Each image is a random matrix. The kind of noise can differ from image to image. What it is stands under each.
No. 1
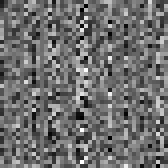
columns of uneven size
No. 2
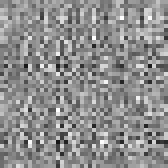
low rank plus noise
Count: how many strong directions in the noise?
two
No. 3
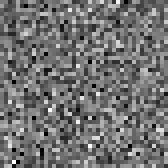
independent entries
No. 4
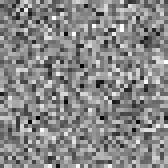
independent entries
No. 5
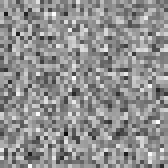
low rank plus noise
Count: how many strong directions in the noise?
five to eight
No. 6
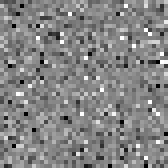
heavy tails
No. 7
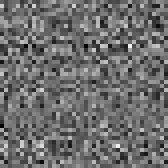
low rank plus noise
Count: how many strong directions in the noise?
two
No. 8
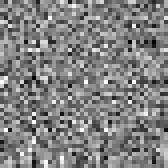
low rank plus noise
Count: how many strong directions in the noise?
five to eight
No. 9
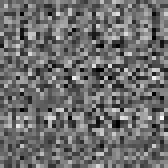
low rank plus noise
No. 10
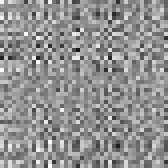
low rank plus noise
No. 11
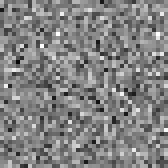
independent entries
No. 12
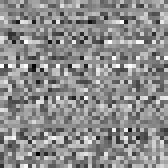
rows of uneven size
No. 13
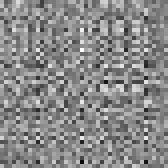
low rank plus noise
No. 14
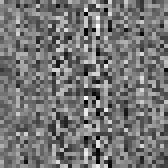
columns of uneven size
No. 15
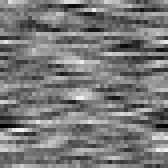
streaked along the rows
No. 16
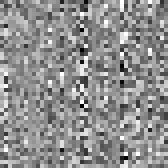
columns of uneven size
